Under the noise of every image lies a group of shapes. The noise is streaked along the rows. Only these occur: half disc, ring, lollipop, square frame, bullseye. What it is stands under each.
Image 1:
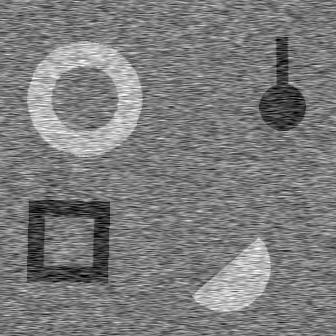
top left: light ring; top right: dark lollipop; bottom left: dark square frame; bottom right: light half disc
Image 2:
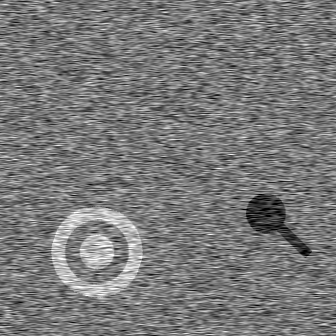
bottom left: light bullseye; bottom right: dark lollipop
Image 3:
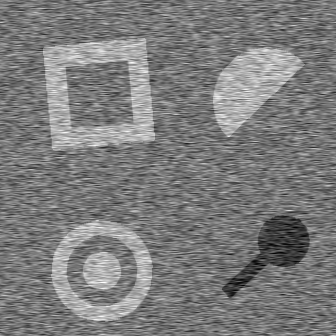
top left: light square frame; top right: light half disc; bottom left: light bullseye; bottom right: dark lollipop
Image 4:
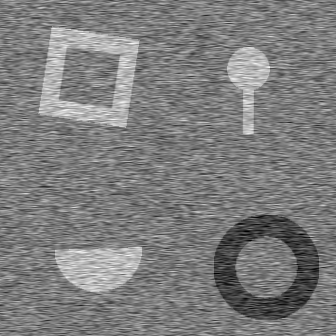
top left: light square frame; top right: light lollipop; bottom left: light half disc; bottom right: dark ring
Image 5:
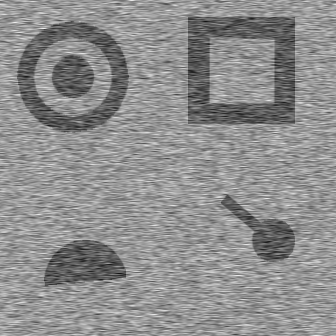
top left: dark bullseye; top right: dark square frame; bottom left: dark half disc; bottom right: dark lollipop
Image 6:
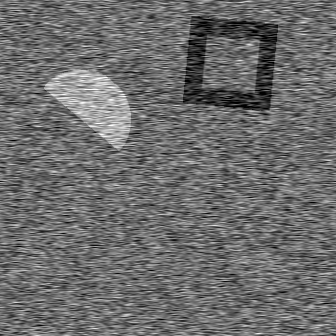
top left: light half disc; top right: dark square frame
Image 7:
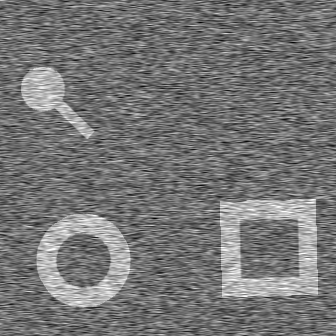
top left: light lollipop; bottom left: light ring; bottom right: light square frame
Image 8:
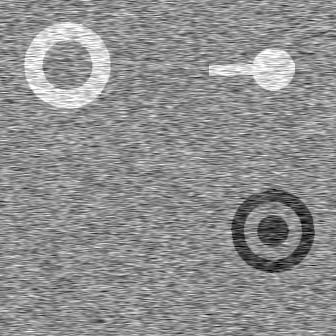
top left: light ring; top right: light lollipop; bottom right: dark bullseye
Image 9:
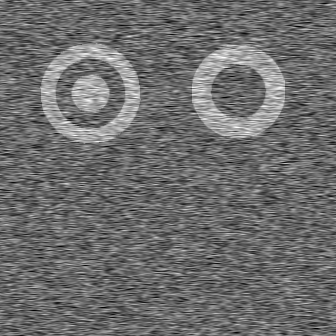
top left: light bullseye; top right: light ring
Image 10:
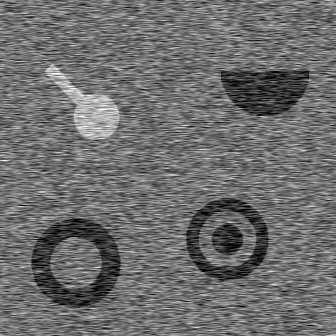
top left: light lollipop; top right: dark half disc; bottom left: dark ring; bottom right: dark bullseye
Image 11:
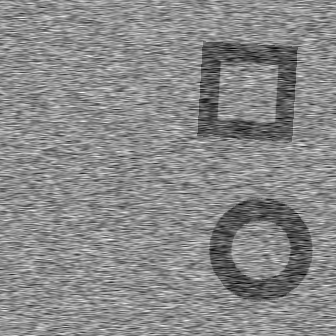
top right: dark square frame; bottom right: dark ring
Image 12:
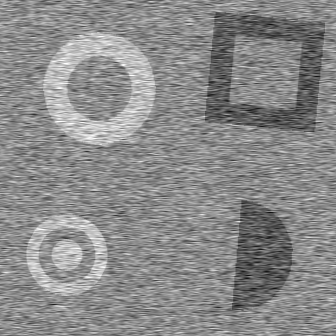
top left: light ring; top right: dark square frame; bottom left: light bullseye; bottom right: dark half disc
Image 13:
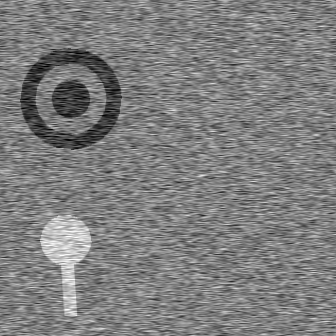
top left: dark bullseye; bottom left: light lollipop
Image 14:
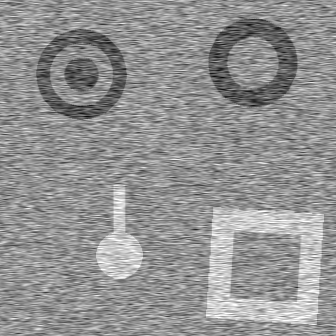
top left: dark bullseye; top right: dark ring; bottom left: light lollipop; bottom right: light square frame
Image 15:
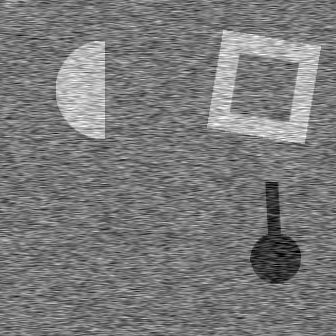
top left: light half disc; top right: light square frame; bottom right: dark lollipop
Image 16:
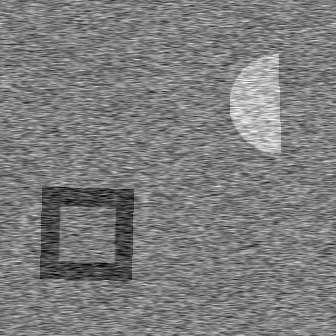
top right: light half disc; bottom left: dark square frame
